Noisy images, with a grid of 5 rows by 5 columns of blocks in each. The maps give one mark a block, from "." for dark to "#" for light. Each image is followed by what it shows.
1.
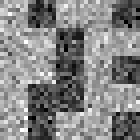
#.##.
##.##
##.#.
#..##
#.##.
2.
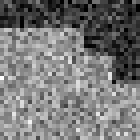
.....
###..
####.
#####
#####
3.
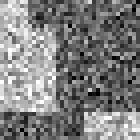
#....
##...
##...
##...
...##
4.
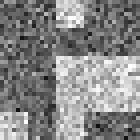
..#..
.....
..###
..###
#.#..
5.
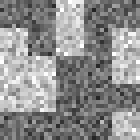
..#..
#.#.#
##..#
##...
....#
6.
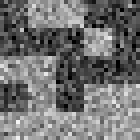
.##..
...#.
##...
.#.##
#####
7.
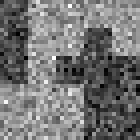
.####
.##.#
.#...
###..
###..
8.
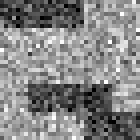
...##
#####
#####
#...#
###..
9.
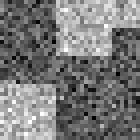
..###
..##.
.....
##...
##...
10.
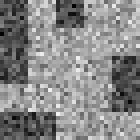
.#.##
.####
.###.
####.
..###
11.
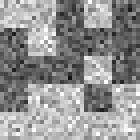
##.#.
.#...
...#.
.##.#
#####
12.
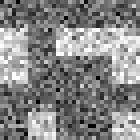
.....
#.###
#...#
.....
.#..#
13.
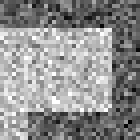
.....
####.
####.
####.
#....
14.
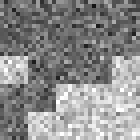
.....
.....
#...#
..###
.####
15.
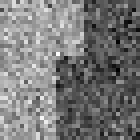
###..
###..
##...
##...
##...
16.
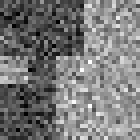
...##
...##
#.###
..###
..###
